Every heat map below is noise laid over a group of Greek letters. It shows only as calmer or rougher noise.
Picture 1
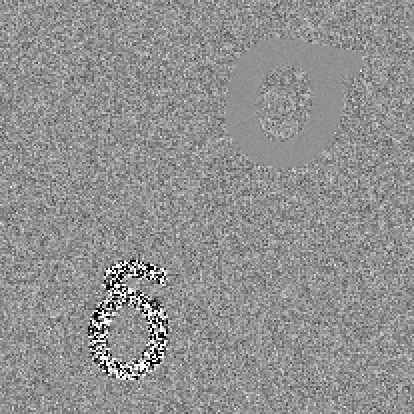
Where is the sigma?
top right
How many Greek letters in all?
2
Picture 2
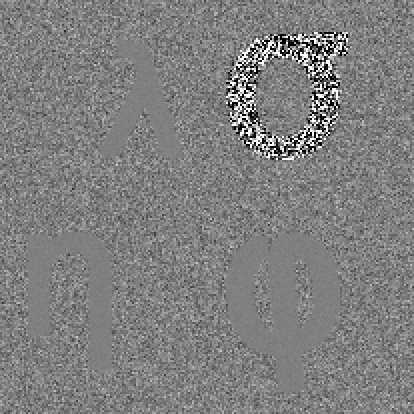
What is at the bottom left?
eta
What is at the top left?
lambda
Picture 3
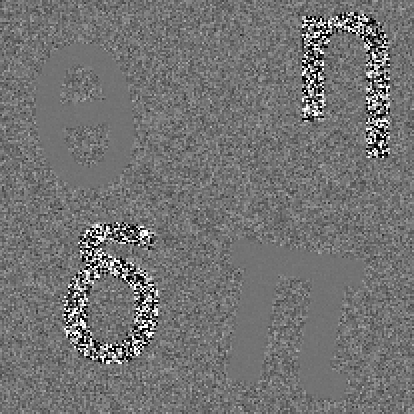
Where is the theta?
top left
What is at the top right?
eta
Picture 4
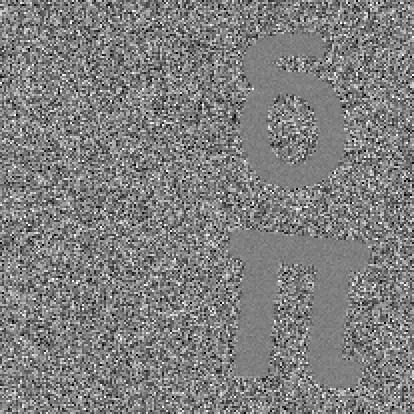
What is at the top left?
nothing
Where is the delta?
top right
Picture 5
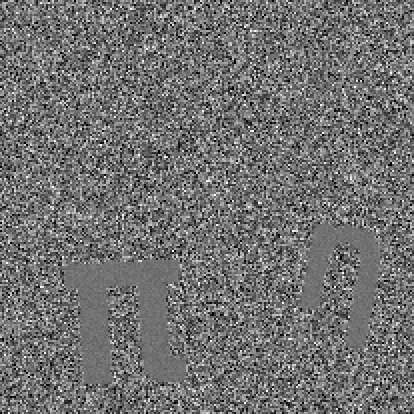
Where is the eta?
bottom right
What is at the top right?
nothing
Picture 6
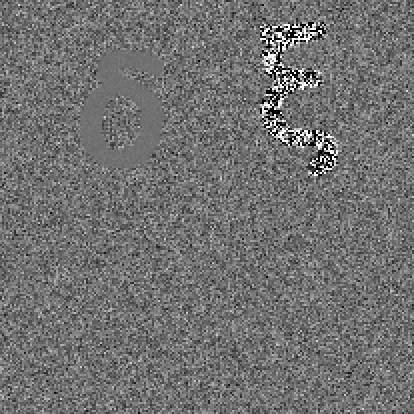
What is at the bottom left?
nothing
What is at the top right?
xi
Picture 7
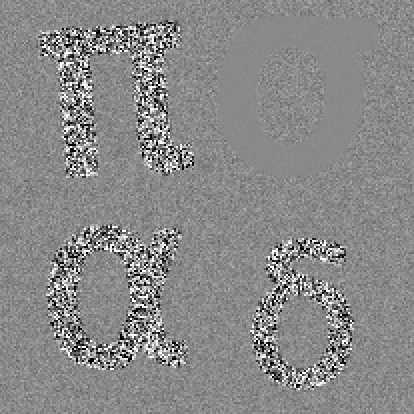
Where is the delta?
bottom right
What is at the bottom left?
alpha
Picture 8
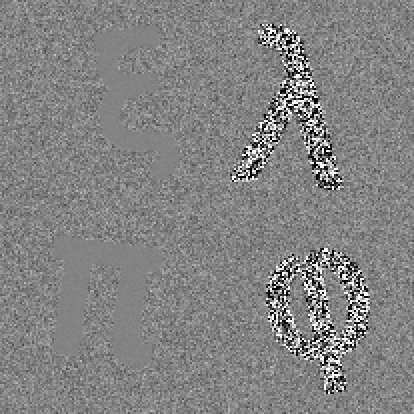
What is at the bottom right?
phi
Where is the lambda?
top right
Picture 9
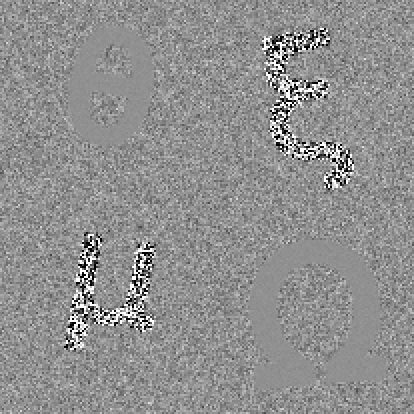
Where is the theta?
top left
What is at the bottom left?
mu
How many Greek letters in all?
4
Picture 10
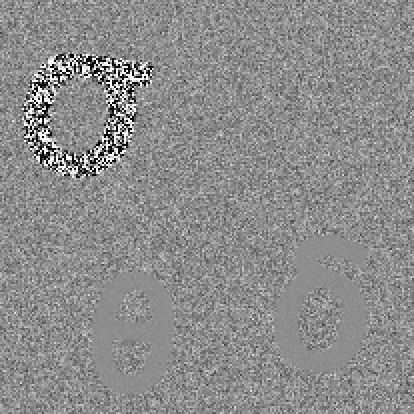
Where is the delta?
bottom right
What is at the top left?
sigma
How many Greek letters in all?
3
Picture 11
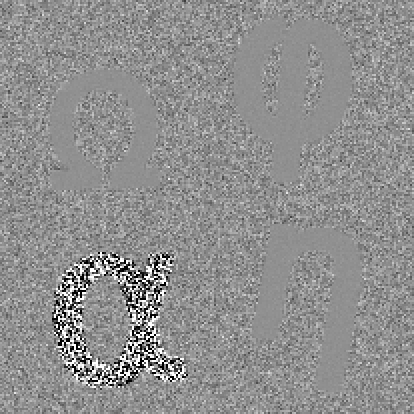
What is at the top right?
phi
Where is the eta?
bottom right
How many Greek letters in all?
4
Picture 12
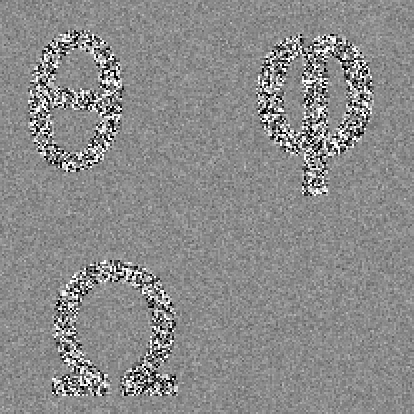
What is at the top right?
phi
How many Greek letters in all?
3
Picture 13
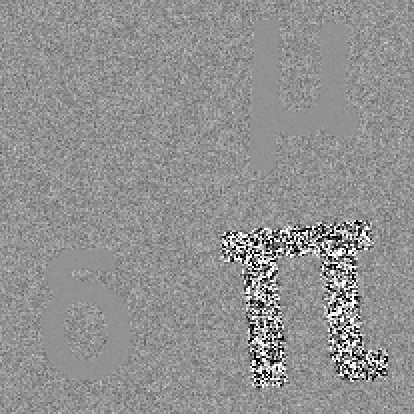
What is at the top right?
mu
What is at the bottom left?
delta
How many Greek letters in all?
3
